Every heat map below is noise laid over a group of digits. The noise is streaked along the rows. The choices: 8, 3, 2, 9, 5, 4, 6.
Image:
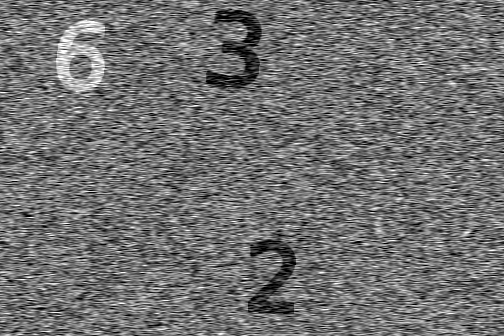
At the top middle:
3
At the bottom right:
nothing
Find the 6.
top left
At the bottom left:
nothing
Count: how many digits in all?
3
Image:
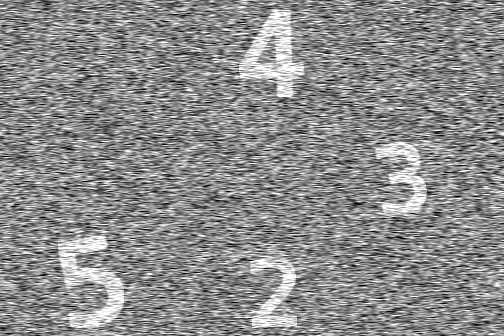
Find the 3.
middle right
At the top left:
nothing
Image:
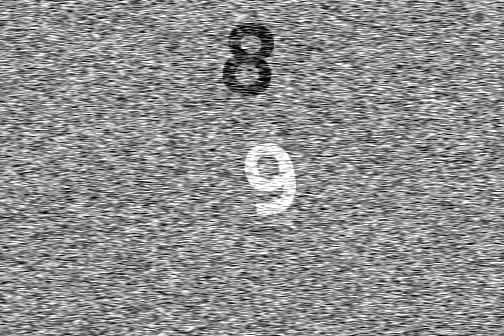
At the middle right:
nothing
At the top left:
nothing
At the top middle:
8
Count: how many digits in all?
2
